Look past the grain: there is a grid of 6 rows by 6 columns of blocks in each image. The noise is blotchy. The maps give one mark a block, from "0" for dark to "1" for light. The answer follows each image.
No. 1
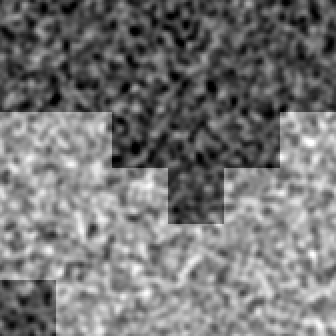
000000
000000
110001
111011
111111
011111
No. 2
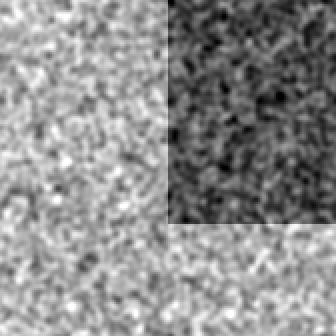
111000
111000
111000
111000
111111
111111
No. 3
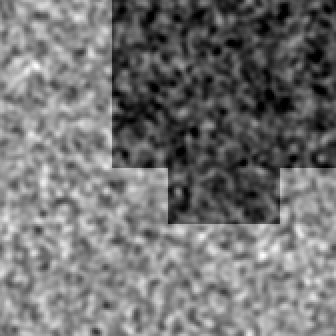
110000
110000
110000
111001
111111
111111
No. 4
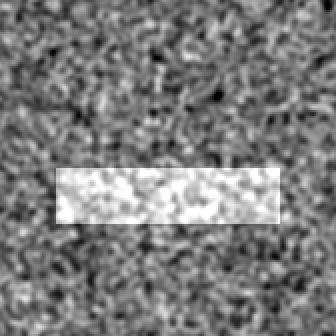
000000
000000
000000
011110
000000
000000
